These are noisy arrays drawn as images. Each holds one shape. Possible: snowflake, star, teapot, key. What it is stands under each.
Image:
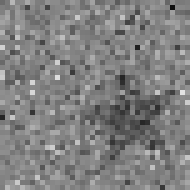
star
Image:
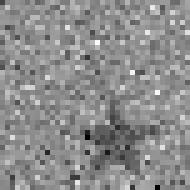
star
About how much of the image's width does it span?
half
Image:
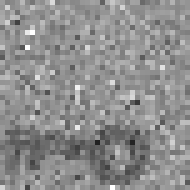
key
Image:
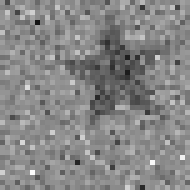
star
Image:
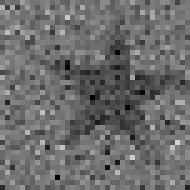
star
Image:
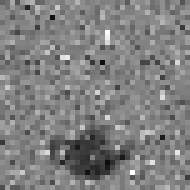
teapot
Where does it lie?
bottom middle
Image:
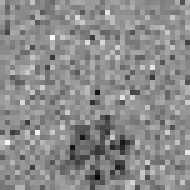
snowflake
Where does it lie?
bottom middle
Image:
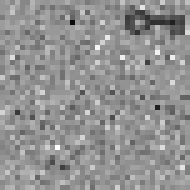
key
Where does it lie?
top right
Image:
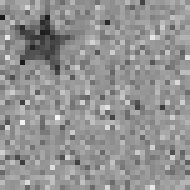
star
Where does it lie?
top left
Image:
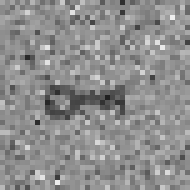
key
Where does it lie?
centre
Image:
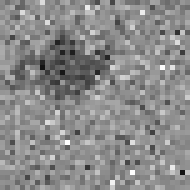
teapot
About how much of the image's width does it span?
half
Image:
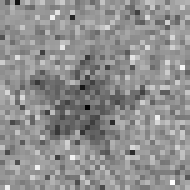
star
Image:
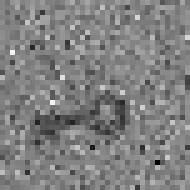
key
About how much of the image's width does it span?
half
